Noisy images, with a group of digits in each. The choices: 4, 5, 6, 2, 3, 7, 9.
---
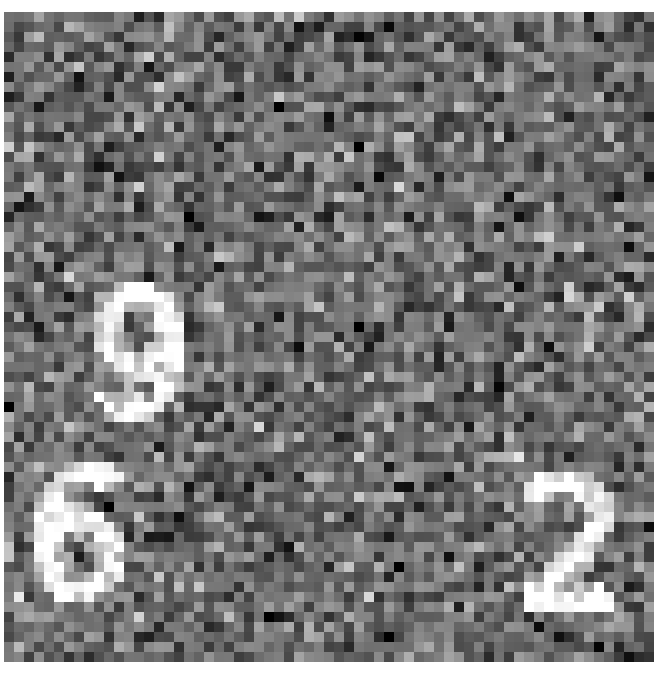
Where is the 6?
bottom left
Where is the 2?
bottom right
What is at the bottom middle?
nothing
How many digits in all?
3
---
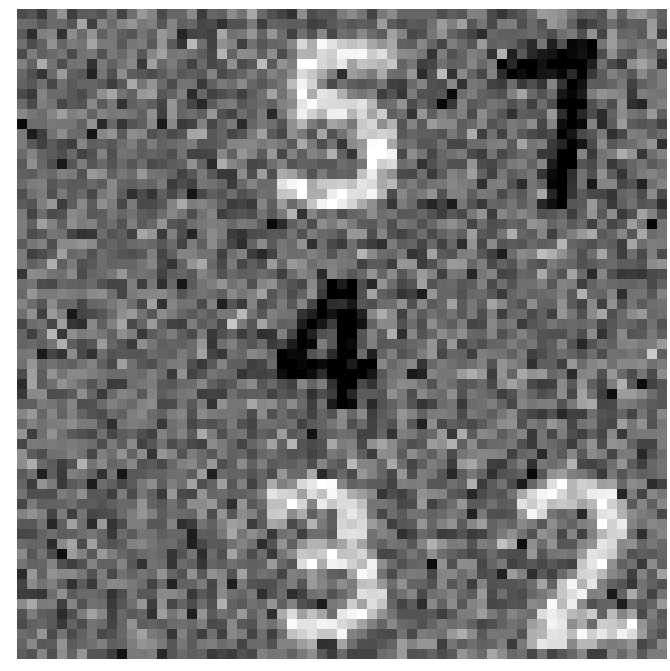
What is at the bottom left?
nothing
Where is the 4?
centre
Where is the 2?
bottom right
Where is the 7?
top right
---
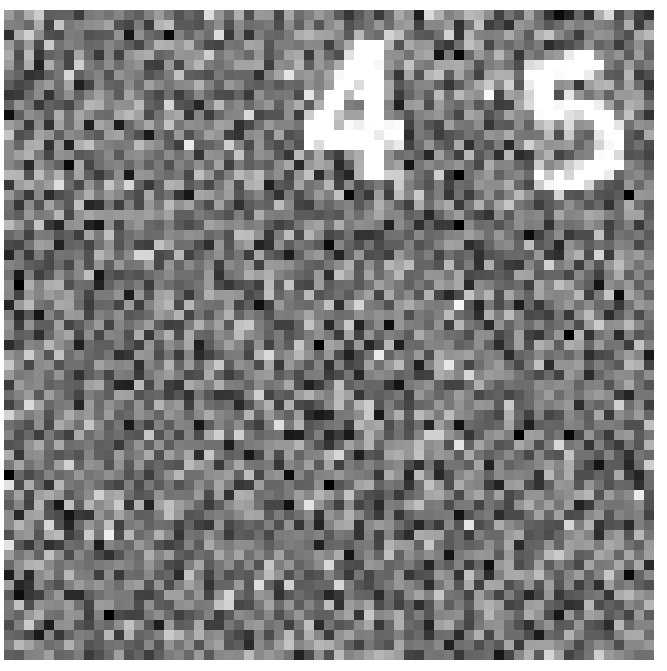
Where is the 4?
top middle
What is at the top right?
5
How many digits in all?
2
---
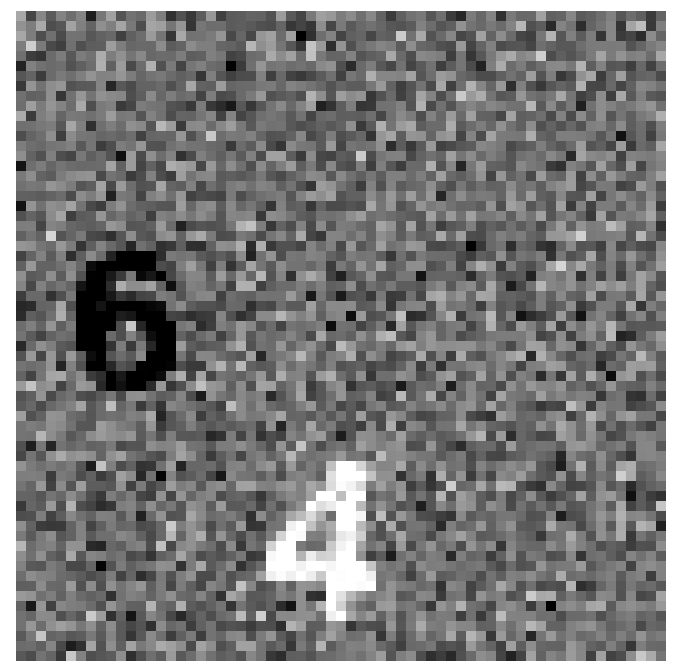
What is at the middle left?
6
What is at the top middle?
nothing
